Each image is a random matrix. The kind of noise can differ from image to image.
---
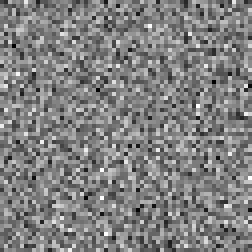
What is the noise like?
independent entries
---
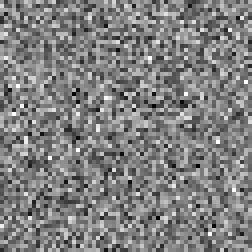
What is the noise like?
independent entries
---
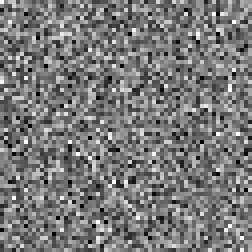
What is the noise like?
independent entries
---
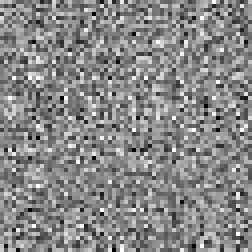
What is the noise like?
low rank plus noise
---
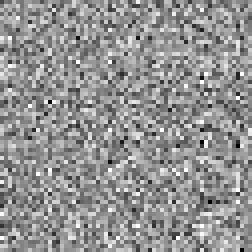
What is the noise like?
low rank plus noise
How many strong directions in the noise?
five to eight
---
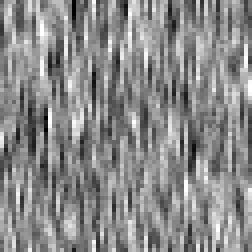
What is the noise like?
streaked along the columns
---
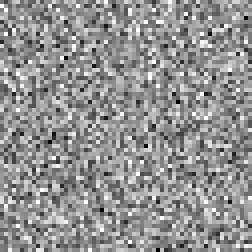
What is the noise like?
independent entries
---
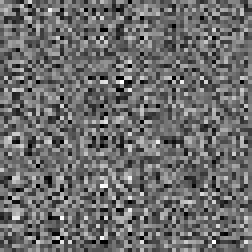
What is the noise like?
low rank plus noise
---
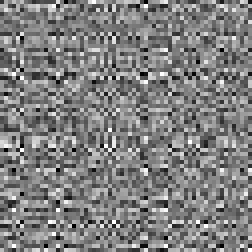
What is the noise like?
low rank plus noise
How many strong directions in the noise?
two
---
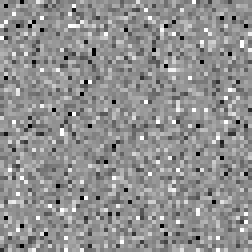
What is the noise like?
heavy tails
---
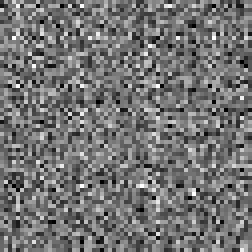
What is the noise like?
low rank plus noise
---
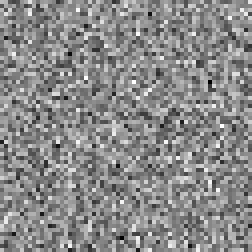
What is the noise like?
independent entries
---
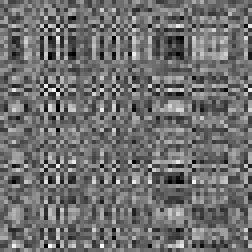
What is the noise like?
low rank plus noise
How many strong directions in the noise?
one
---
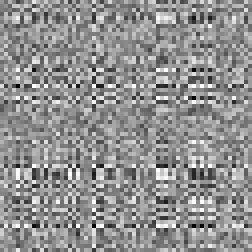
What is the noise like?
low rank plus noise
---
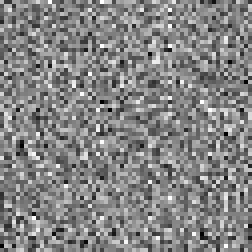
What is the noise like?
low rank plus noise
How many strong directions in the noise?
five to eight
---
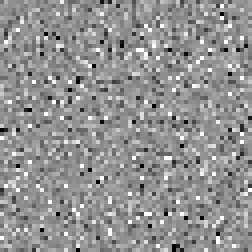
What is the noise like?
heavy tails
